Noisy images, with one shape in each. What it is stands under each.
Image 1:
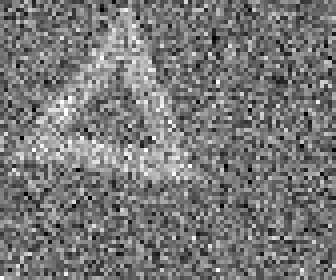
triangle frame
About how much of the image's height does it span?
two thirds
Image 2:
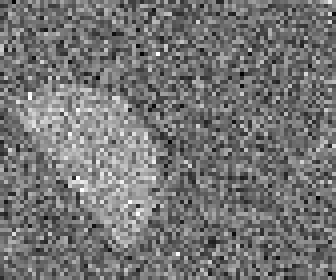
half disc
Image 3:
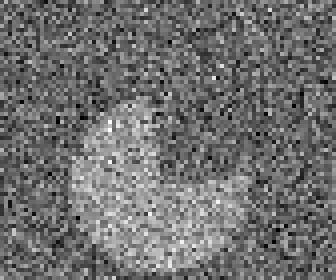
disc with a wedge cut out
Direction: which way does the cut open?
up and right
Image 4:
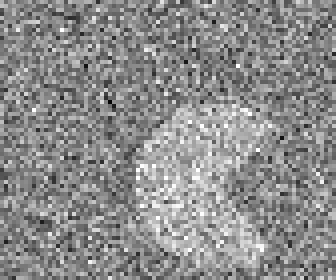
disc with a wedge cut out
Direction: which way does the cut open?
right
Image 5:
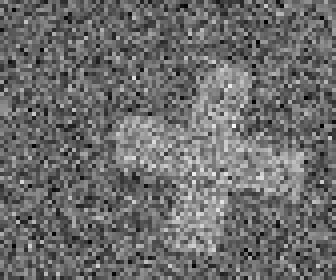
cross
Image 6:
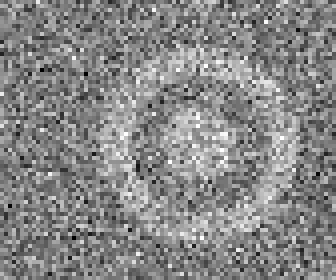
bullseye
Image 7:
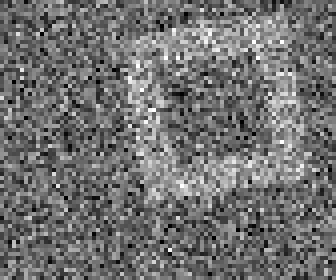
square frame
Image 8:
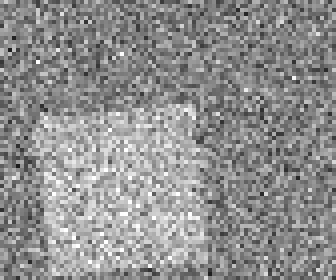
square
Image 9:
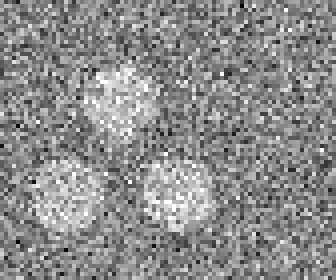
three dots
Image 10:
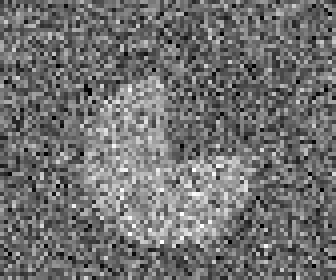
disc with a wedge cut out
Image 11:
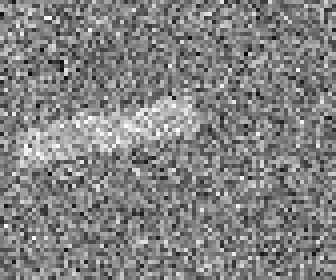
bar
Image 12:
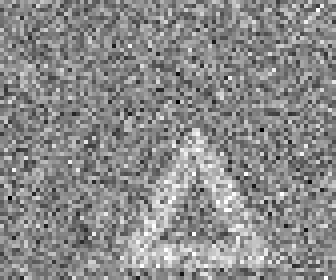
triangle frame
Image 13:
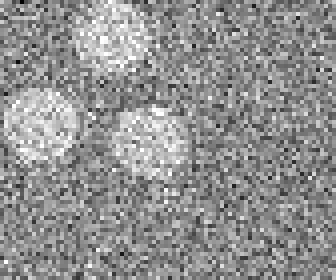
three dots
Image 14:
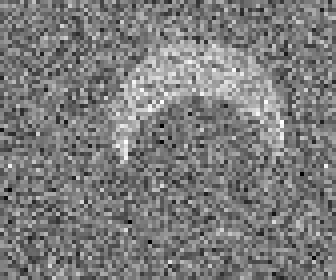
crescent
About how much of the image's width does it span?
half
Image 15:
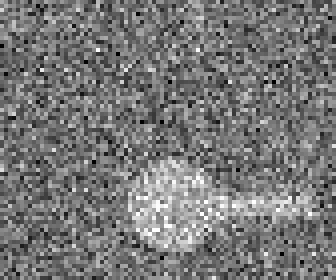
lollipop
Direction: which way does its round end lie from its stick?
left
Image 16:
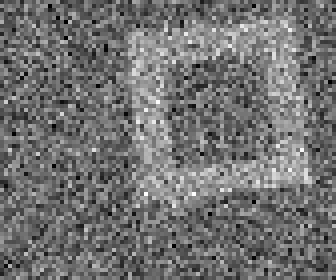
square frame
